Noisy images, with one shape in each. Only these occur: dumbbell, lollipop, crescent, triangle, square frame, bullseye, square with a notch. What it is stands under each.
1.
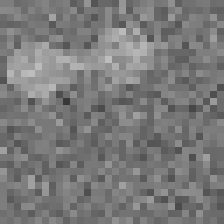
light dumbbell
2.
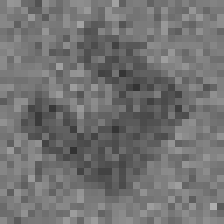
dark square with a notch
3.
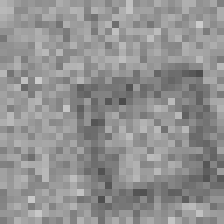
dark square frame
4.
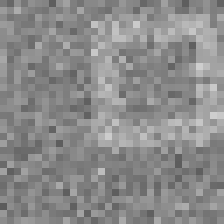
light square frame
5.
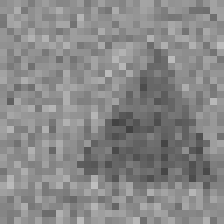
dark triangle
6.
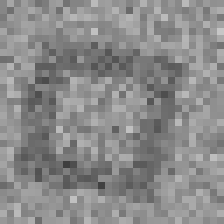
dark square frame
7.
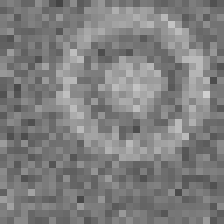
light bullseye
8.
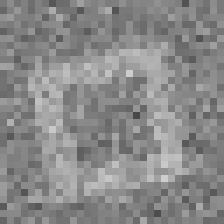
light square frame
